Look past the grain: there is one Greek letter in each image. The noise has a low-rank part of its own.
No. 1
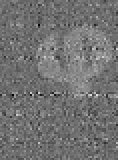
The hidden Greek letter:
phi
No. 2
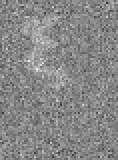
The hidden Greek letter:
xi
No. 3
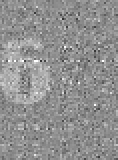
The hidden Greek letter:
delta
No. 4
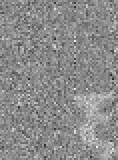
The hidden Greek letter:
xi
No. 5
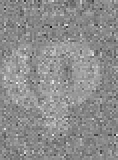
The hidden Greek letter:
phi
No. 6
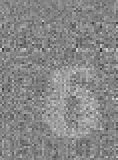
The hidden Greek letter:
delta
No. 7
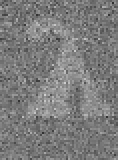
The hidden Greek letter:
lambda
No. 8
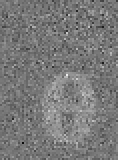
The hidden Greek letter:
theta
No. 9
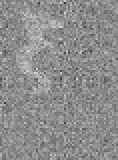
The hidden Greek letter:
xi
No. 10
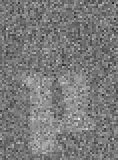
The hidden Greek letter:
mu
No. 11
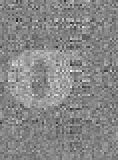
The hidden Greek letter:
sigma
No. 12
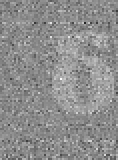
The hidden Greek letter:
delta
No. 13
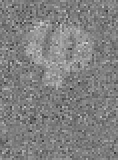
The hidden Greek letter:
phi
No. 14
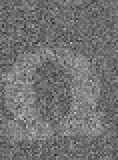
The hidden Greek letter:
omega
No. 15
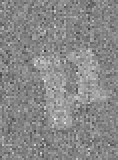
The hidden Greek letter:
mu
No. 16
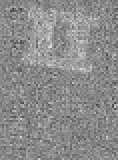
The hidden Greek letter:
pi
